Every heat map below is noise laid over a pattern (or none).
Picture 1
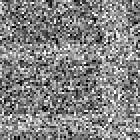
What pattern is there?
bands of rows crossing bands of columns
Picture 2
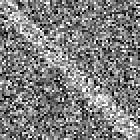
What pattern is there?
a diagonal band
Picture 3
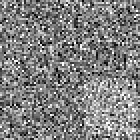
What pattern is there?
one block
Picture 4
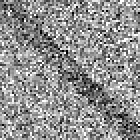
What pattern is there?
a diagonal band
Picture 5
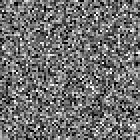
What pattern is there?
only noise
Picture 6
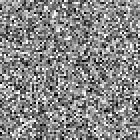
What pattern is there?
only noise
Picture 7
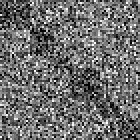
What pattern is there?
blocks along the diagonal
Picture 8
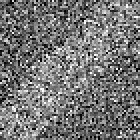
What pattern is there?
a diagonal band
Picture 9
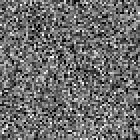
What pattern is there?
only noise
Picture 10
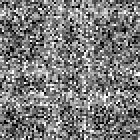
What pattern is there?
bands of rows crossing bands of columns
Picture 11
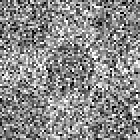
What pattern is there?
a checkerboard
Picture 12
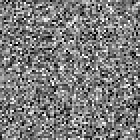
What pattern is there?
only noise
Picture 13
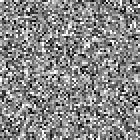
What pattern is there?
only noise
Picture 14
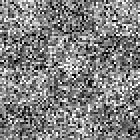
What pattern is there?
a checkerboard
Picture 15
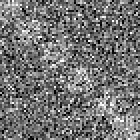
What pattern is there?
blocks along the diagonal
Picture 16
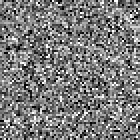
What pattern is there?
only noise
